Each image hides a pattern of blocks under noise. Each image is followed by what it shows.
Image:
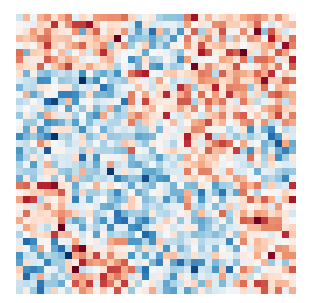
mirrored about the diagonal from the bottom left
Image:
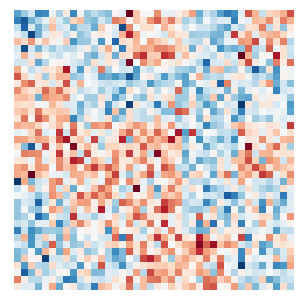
mirrored about the diagonal from the bottom left
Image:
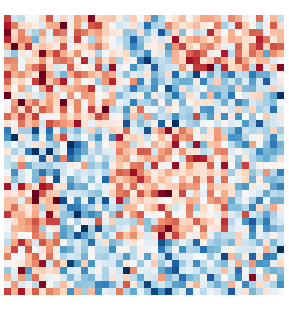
mirrored about the diagonal from the top left
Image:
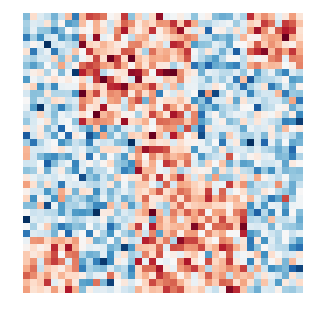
the same after a half turn
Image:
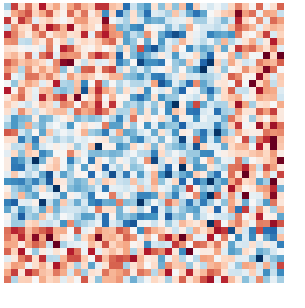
mirrored about the diagonal from the top left
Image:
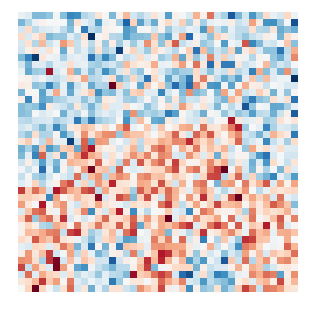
left and right mirror each other
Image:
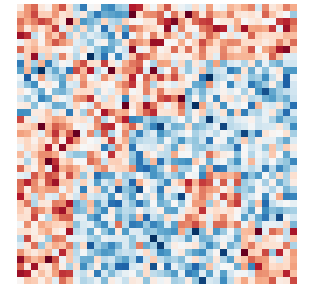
mirrored about the diagonal from the top left
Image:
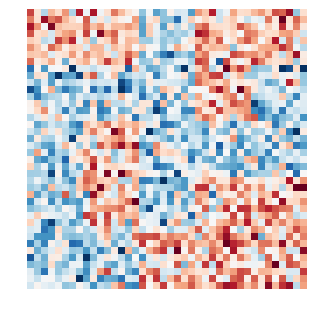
no symmetry
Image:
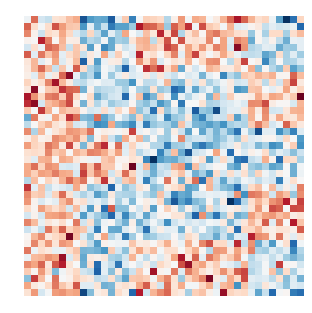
top and bottom mirror each other
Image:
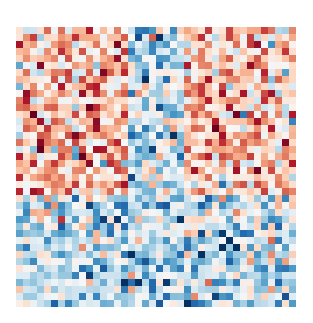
left and right mirror each other
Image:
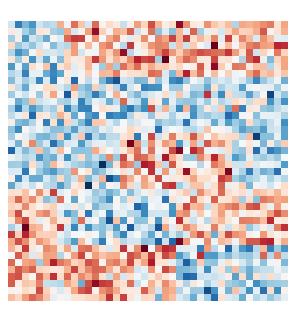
no symmetry
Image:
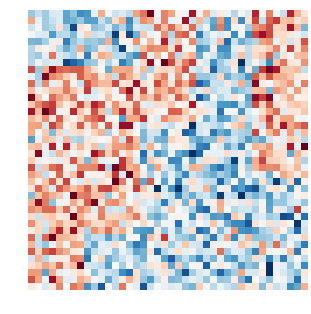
no symmetry
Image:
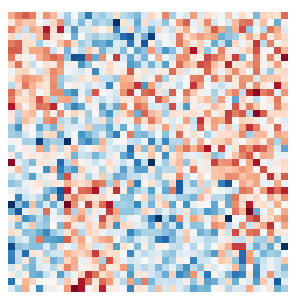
no symmetry
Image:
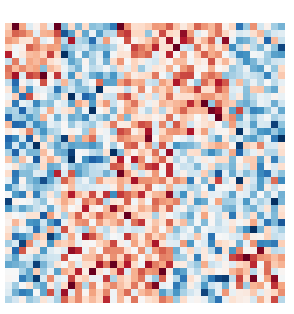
the same after a half turn
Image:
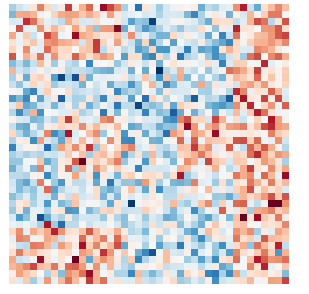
top and bottom mirror each other
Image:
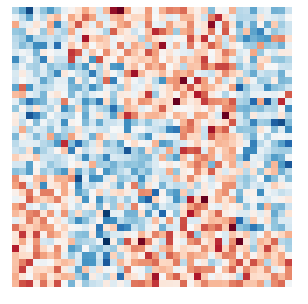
no symmetry
